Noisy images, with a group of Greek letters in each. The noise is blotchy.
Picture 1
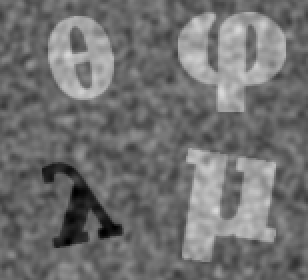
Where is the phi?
top right
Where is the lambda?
bottom left
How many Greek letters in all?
4
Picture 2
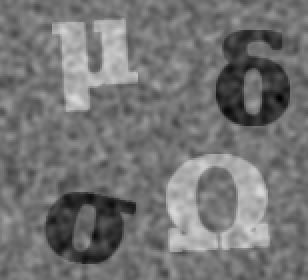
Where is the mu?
top left
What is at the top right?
delta
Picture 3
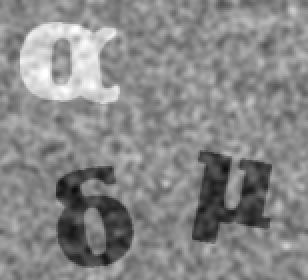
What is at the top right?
nothing
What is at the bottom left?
delta
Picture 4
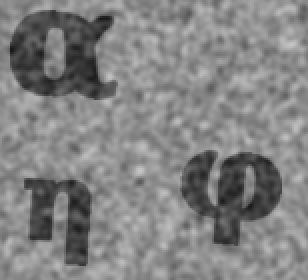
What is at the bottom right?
phi
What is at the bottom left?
eta
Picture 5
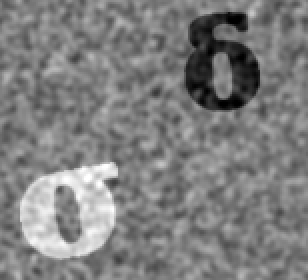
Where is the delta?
top right
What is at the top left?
nothing
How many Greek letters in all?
2
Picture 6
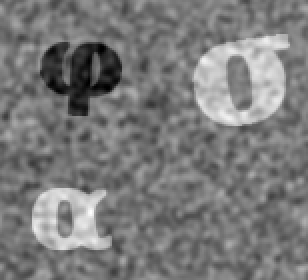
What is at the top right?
sigma
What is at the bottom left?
alpha
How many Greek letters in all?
3
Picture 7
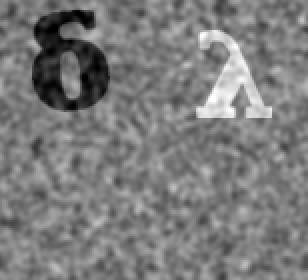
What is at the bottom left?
nothing
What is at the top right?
lambda
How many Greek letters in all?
2
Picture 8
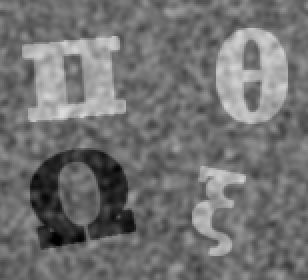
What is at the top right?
theta
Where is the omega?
bottom left
